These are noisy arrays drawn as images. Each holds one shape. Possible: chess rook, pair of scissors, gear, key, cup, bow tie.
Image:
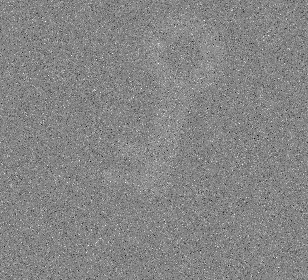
key
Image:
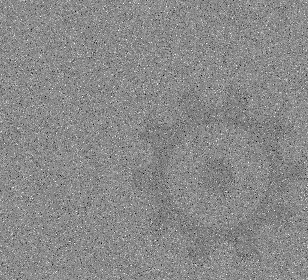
gear
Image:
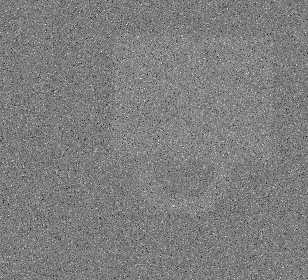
cup
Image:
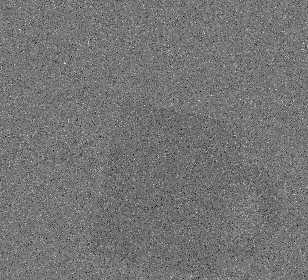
cup
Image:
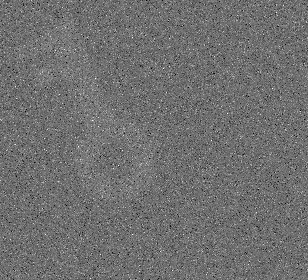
key
